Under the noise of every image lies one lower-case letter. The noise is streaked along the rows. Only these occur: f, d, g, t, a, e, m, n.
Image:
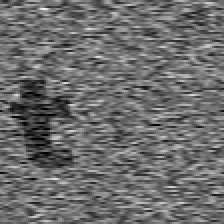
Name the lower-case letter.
t
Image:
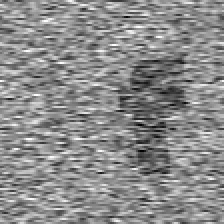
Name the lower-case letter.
f
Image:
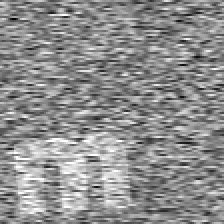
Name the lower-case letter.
m
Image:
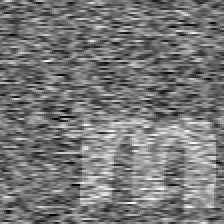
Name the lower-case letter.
m
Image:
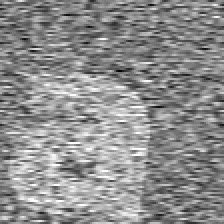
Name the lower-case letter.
a
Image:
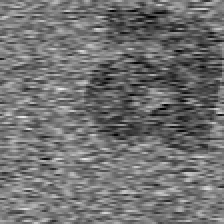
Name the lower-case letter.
a
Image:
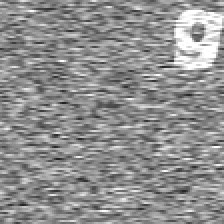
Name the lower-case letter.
g
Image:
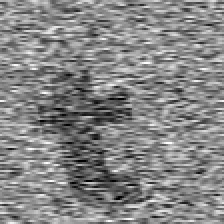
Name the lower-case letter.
t
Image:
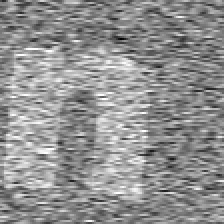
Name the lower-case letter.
n
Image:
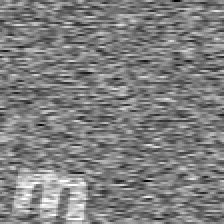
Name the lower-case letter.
m
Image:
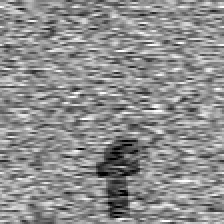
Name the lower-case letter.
f
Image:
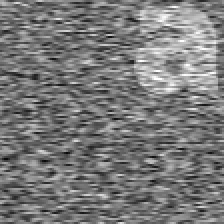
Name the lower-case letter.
a
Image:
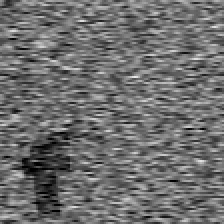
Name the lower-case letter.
f
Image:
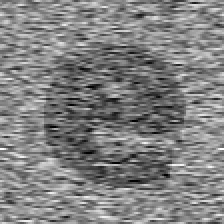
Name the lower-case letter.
e
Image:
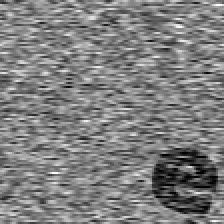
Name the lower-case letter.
e
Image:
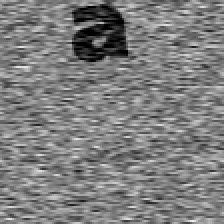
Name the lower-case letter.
a
